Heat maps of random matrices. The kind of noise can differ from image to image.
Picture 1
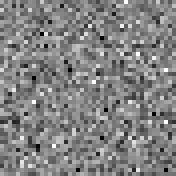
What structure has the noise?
heavy tails
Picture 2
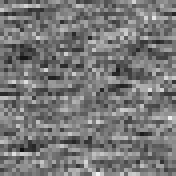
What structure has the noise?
streaked along the rows
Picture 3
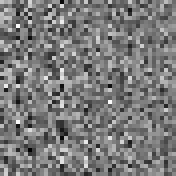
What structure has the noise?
columns of uneven size
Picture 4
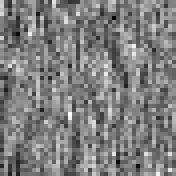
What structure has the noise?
streaked along the columns
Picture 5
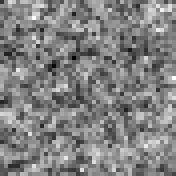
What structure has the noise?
blotchy
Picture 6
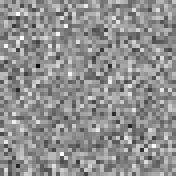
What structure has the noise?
independent entries
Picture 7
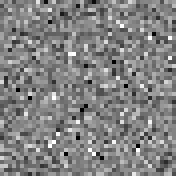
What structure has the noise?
heavy tails
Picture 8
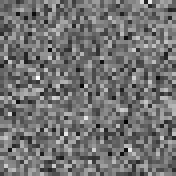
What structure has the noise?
independent entries
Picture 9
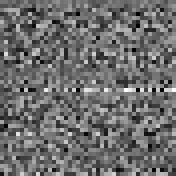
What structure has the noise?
rows of uneven size
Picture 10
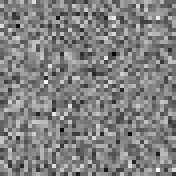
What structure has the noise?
low rank plus noise
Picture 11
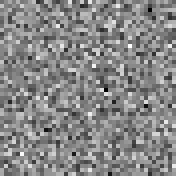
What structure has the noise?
independent entries
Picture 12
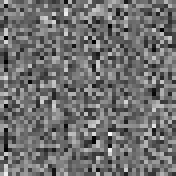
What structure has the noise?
columns of uneven size
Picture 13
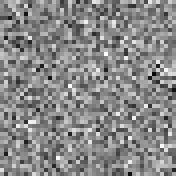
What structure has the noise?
independent entries
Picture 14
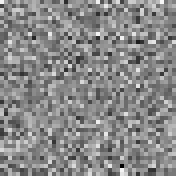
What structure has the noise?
low rank plus noise
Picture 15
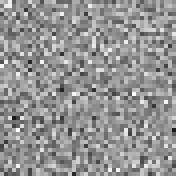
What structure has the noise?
low rank plus noise
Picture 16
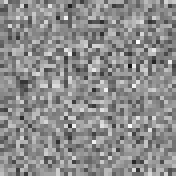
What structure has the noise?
low rank plus noise
